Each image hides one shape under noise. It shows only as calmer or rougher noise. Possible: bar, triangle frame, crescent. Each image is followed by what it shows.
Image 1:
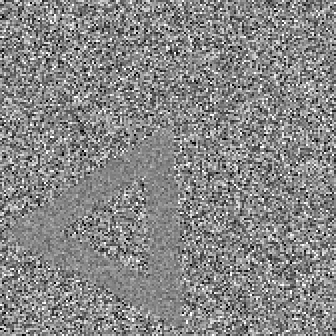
triangle frame
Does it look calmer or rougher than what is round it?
calmer
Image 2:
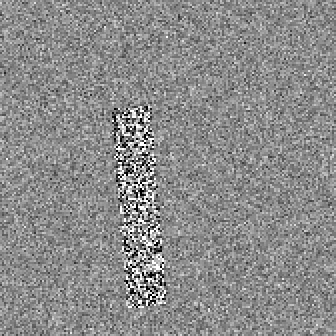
bar
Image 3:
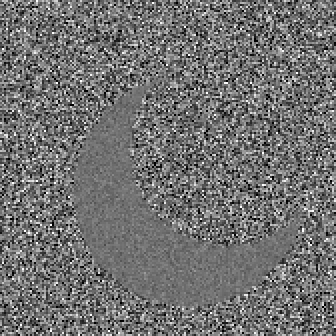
crescent
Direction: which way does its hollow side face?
up and right
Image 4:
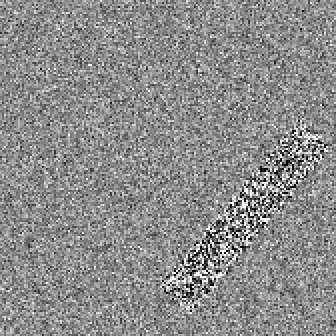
bar
